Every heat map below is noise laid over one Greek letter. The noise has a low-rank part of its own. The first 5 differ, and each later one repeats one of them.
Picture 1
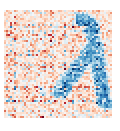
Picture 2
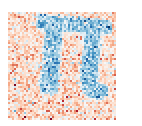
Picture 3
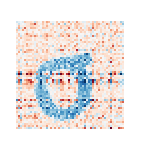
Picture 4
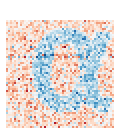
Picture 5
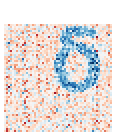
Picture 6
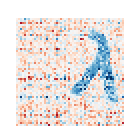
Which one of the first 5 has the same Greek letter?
1
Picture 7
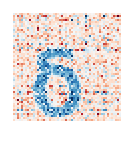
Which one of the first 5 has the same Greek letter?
5
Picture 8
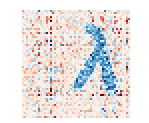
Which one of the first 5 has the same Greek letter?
1
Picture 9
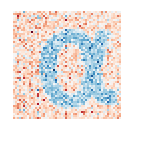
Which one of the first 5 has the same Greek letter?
4
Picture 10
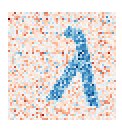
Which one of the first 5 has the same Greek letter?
1
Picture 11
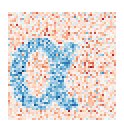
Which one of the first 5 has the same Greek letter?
4
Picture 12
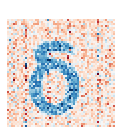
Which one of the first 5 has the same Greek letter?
5
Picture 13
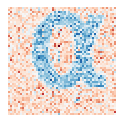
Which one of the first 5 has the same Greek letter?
4
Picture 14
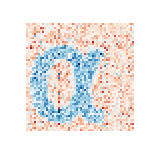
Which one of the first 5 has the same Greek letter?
4
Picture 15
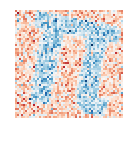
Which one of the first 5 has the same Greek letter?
2
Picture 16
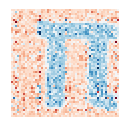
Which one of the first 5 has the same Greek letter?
2
